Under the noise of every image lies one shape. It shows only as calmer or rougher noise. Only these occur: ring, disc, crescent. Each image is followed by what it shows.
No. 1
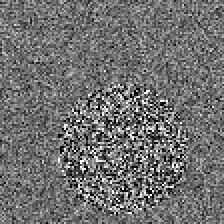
disc
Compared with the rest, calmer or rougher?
rougher
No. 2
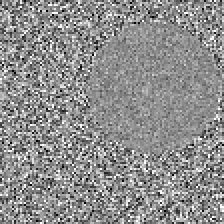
disc
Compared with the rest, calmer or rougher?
calmer
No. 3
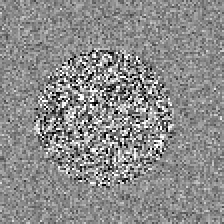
disc
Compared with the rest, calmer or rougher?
rougher
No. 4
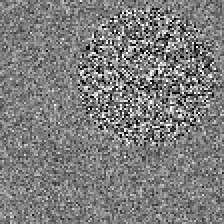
disc
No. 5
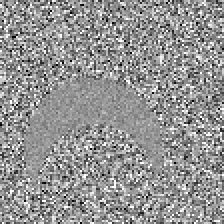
crescent
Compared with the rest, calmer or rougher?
calmer
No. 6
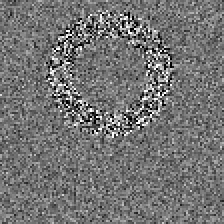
ring
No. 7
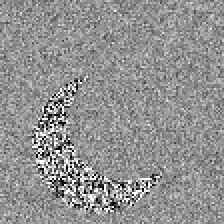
crescent
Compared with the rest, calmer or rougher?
rougher
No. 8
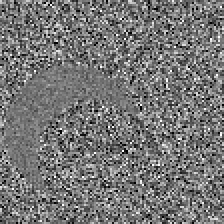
crescent
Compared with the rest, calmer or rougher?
calmer
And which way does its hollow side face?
down and right
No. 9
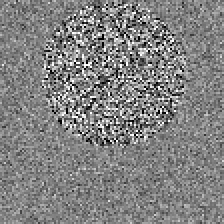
disc
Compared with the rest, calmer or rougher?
rougher
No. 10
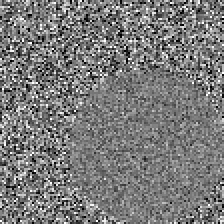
disc
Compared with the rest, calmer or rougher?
calmer
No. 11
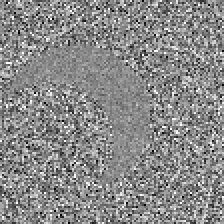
crescent
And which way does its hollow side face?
down and left
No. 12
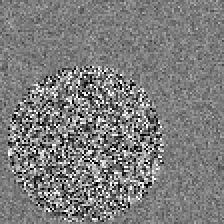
disc
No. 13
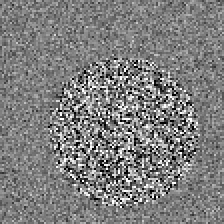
disc
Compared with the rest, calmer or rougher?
rougher
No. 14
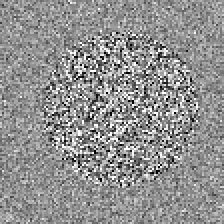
disc
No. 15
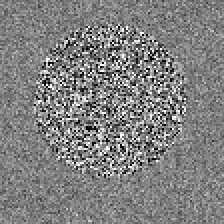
disc
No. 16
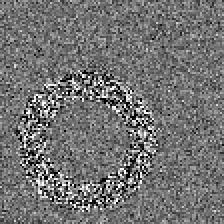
ring
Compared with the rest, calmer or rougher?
rougher
